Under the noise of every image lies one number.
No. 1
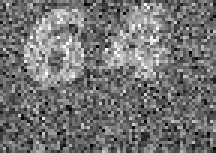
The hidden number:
64
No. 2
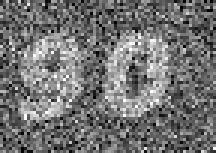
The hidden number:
90
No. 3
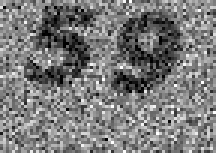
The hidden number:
59
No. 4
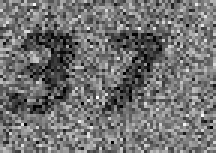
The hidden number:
37
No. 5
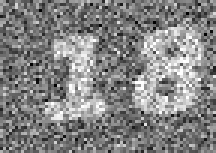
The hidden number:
18
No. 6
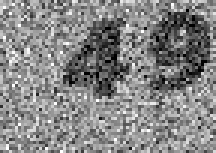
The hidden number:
49
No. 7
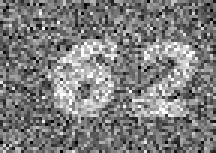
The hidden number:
62
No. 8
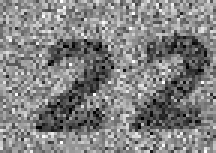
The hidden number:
22
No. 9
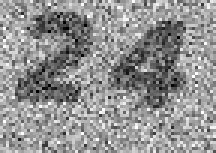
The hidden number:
24
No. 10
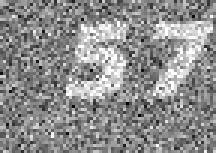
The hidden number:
57
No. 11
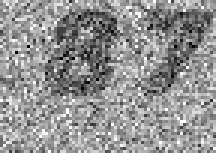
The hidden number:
87
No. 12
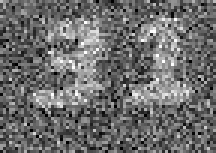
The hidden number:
31
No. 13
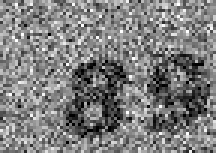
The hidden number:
89
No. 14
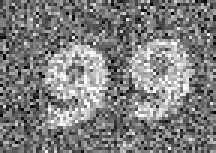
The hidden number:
99
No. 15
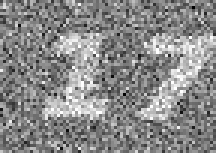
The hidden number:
17
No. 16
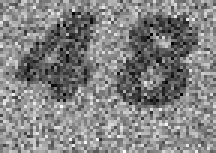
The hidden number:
48
